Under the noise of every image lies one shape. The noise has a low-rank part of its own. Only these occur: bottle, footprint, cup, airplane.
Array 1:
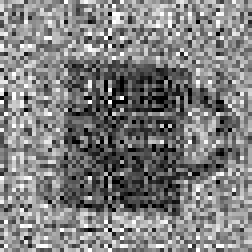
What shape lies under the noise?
cup
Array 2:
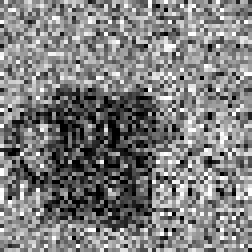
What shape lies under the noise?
cup
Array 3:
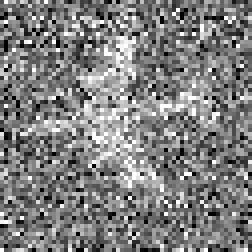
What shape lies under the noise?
airplane
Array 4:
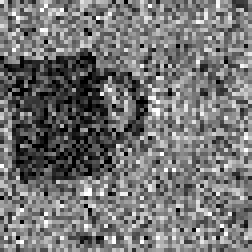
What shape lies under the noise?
cup
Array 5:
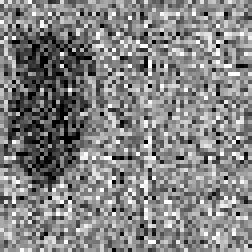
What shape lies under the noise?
footprint
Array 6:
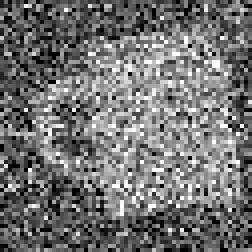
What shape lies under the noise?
cup
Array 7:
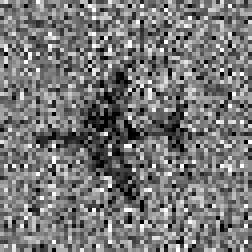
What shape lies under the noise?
airplane
